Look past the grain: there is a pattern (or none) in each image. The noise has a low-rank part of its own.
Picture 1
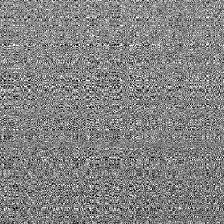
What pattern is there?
a smooth slope
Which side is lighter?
top
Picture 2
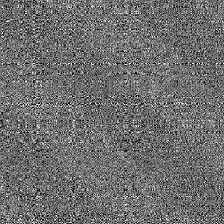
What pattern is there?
diagonal stripes
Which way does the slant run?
top left to bottom right
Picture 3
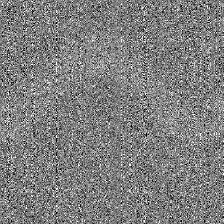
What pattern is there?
a wavy band
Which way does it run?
left to right
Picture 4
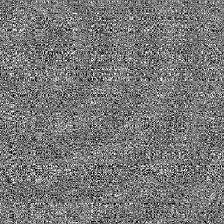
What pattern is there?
rings round one point
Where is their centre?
top left
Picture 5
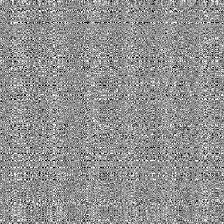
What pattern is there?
vertical stripes
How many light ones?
6
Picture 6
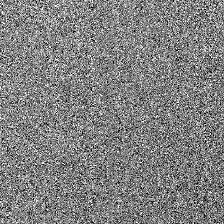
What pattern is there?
a smooth slope
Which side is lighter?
top left
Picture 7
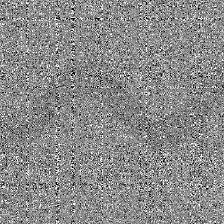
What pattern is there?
a wavy band
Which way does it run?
left to right
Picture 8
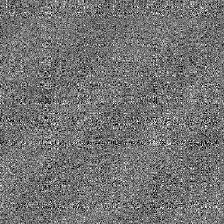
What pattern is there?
diagonal stripes
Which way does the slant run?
bottom left to top right
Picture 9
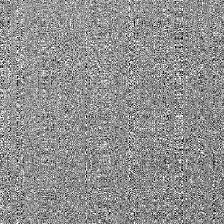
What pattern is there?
a smooth slope
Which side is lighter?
top left
